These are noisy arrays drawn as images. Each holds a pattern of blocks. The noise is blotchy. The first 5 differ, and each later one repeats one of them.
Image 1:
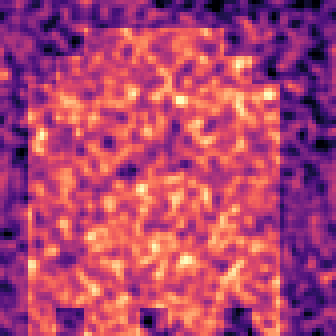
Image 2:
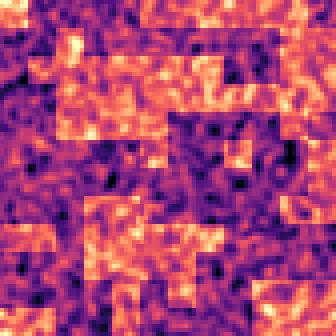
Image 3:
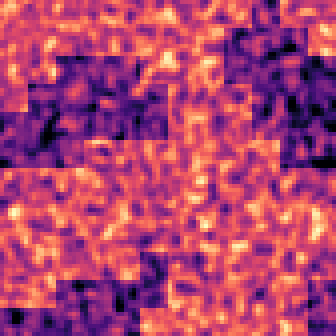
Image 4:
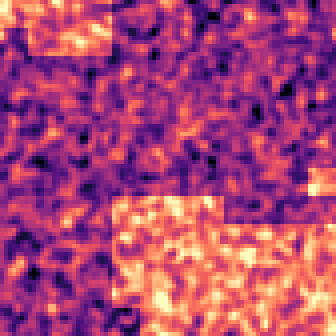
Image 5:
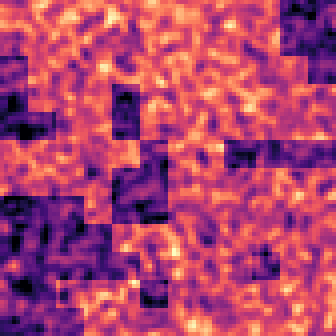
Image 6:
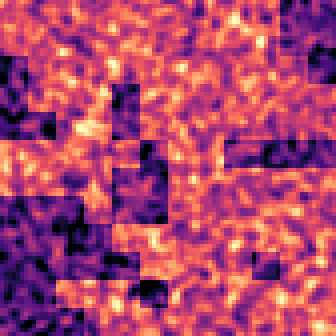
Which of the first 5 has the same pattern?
5
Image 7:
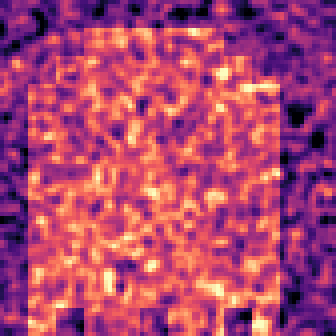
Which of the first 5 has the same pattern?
1
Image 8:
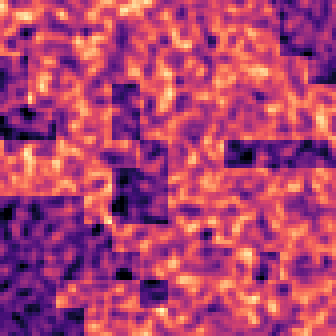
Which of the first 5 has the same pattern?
5
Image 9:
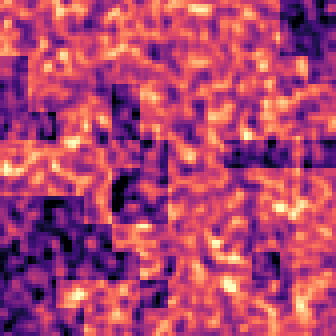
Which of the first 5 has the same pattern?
5
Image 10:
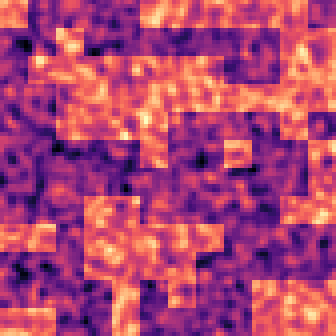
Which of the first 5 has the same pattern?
2
